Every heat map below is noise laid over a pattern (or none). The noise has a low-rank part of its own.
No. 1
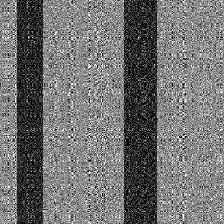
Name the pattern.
bands of columns
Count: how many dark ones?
2
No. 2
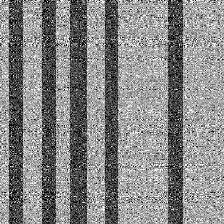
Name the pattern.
bands of columns
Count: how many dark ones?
5
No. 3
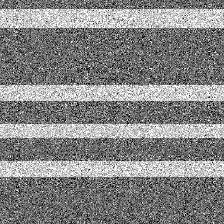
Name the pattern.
bands of rows
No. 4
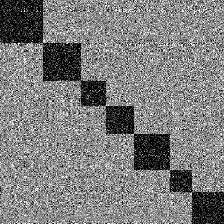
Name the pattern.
blocks along the diagonal
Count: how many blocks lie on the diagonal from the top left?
7
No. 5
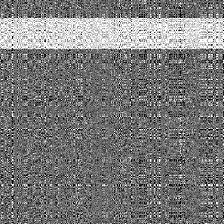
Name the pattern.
one band of rows
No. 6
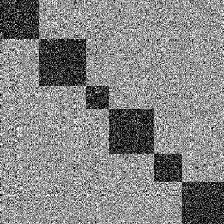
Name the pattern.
blocks along the diagonal
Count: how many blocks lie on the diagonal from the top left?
6
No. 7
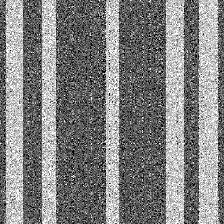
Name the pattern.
bands of columns
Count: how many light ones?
5
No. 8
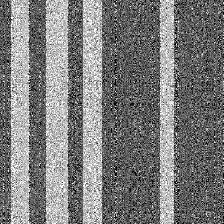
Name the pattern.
bands of columns
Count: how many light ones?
4
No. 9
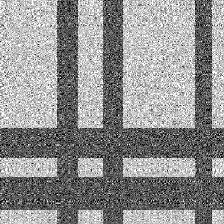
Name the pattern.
bands of rows crossing bands of columns
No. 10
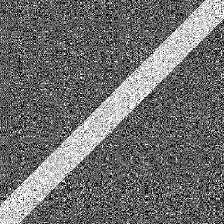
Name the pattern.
a diagonal band
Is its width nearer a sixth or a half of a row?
a sixth
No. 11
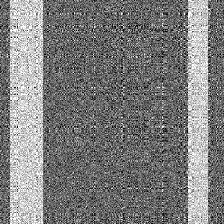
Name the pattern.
bands of columns
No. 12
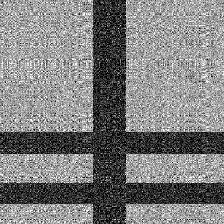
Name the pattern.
bands of rows crossing bands of columns
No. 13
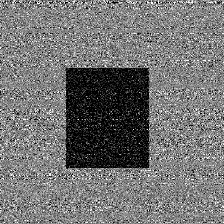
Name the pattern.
one block
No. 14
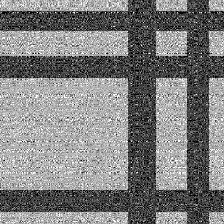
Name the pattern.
bands of rows crossing bands of columns
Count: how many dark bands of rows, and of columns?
3 and 2
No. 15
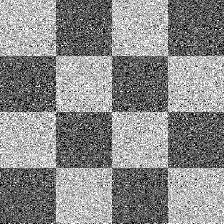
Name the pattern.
a checkerboard
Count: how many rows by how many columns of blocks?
4 by 4
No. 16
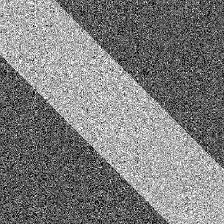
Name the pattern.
a diagonal band
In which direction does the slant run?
top left to bottom right
